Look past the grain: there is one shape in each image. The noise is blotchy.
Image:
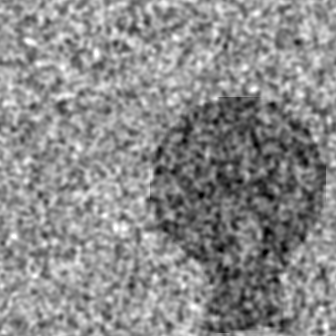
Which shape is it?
light bulb
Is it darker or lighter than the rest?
darker
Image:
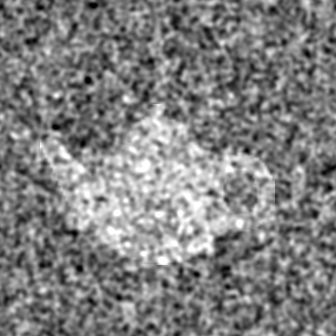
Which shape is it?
teapot
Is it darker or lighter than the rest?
lighter
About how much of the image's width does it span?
two thirds
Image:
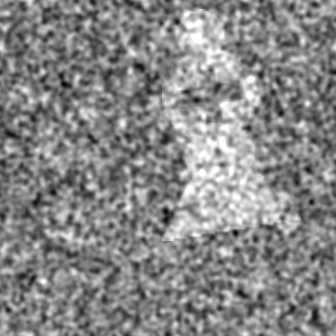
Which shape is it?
chess bishop
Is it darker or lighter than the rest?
lighter
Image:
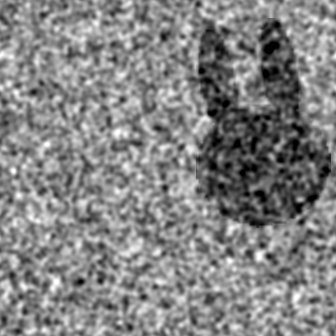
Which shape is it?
rabbit's head
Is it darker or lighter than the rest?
darker
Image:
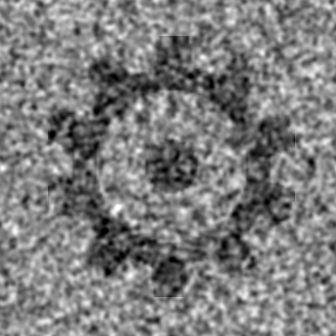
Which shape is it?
gear
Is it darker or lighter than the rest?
darker
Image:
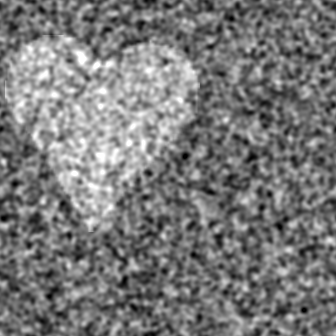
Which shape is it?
heart
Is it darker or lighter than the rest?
lighter
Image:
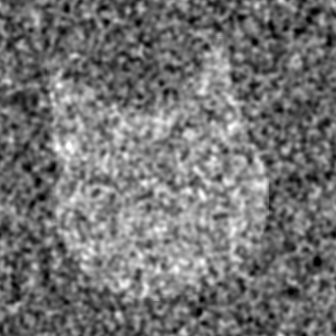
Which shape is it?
cat's head
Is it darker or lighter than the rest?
lighter
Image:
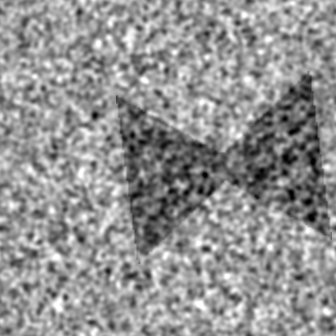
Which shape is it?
bow tie
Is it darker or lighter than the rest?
darker
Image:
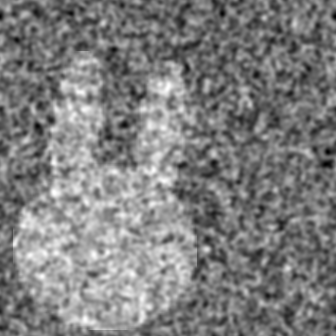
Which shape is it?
rabbit's head
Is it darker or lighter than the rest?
lighter
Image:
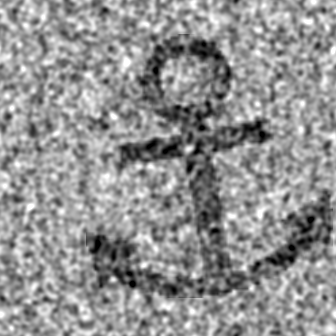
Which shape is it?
anchor
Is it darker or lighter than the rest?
darker
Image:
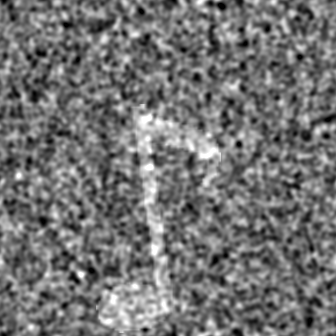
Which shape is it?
musical note
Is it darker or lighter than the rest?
lighter
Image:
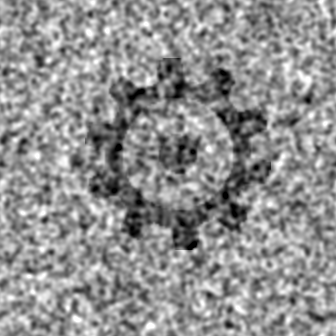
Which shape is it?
gear
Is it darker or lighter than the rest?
darker
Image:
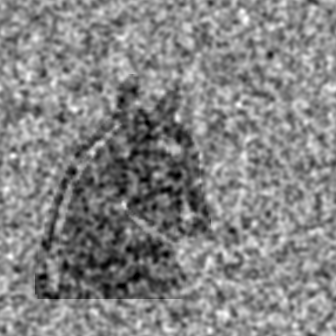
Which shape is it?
chess knight
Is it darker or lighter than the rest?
darker
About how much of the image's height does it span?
two thirds
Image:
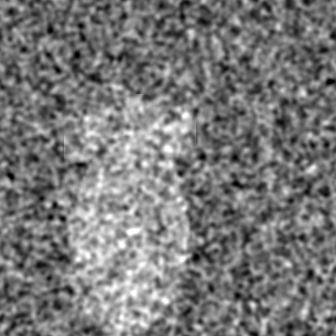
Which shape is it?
footprint
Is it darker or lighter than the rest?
lighter
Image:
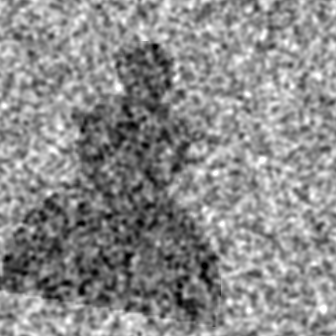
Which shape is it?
chess pawn
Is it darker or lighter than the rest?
darker
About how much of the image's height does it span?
nearly all
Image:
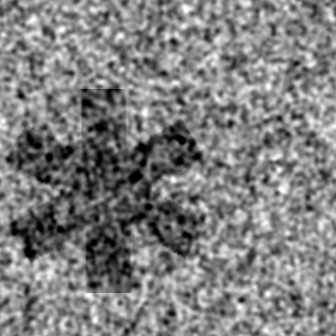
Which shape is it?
asterisk
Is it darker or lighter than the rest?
darker
